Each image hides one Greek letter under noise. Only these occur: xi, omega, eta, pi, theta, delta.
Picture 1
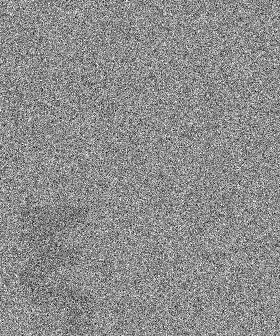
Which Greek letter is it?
xi
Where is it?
bottom left
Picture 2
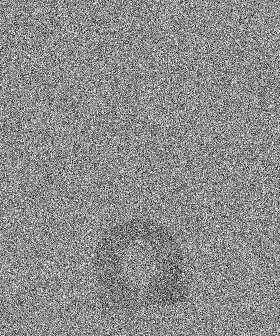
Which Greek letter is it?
omega
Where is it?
bottom middle
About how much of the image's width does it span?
a third
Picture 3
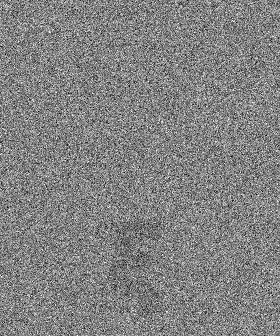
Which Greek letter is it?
xi
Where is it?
bottom middle
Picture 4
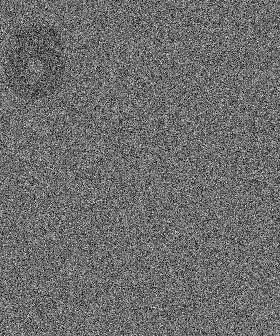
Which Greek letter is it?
delta
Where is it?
top left
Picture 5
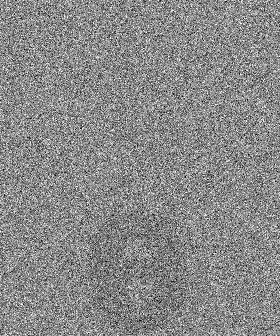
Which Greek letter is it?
theta
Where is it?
bottom middle
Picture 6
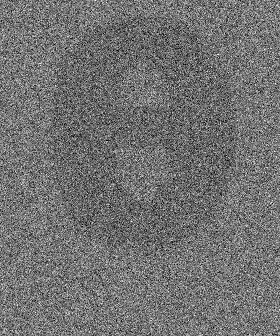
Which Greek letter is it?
theta
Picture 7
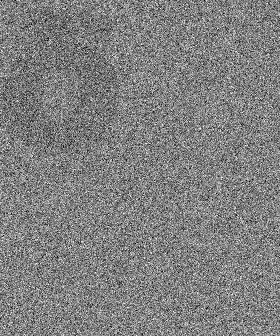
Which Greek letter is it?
delta
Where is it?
top left
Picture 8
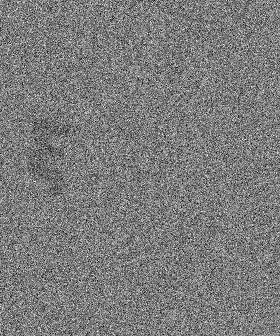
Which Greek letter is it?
xi
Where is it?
middle left
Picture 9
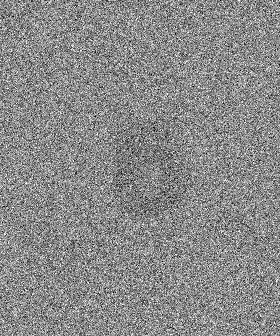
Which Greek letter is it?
delta
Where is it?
centre
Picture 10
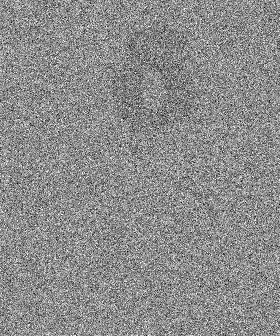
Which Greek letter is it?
delta
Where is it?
top middle
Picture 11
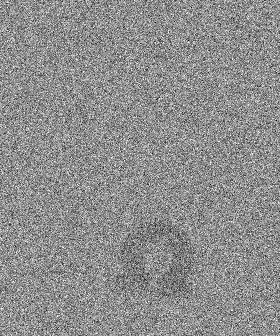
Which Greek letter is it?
omega
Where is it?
bottom middle
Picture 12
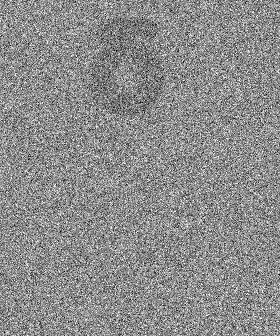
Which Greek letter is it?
delta
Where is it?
top middle
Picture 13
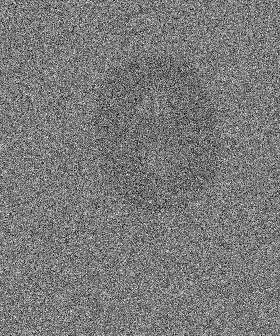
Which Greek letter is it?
theta
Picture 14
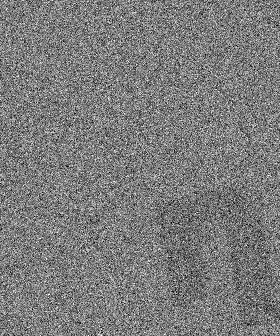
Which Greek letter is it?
eta
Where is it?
bottom right
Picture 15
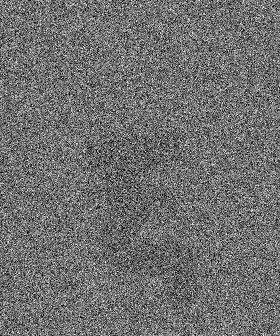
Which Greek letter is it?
xi
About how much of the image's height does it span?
half
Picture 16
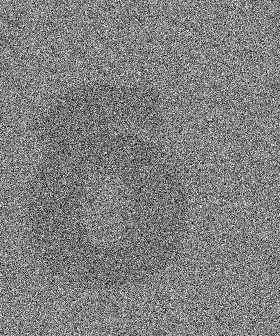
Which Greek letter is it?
delta
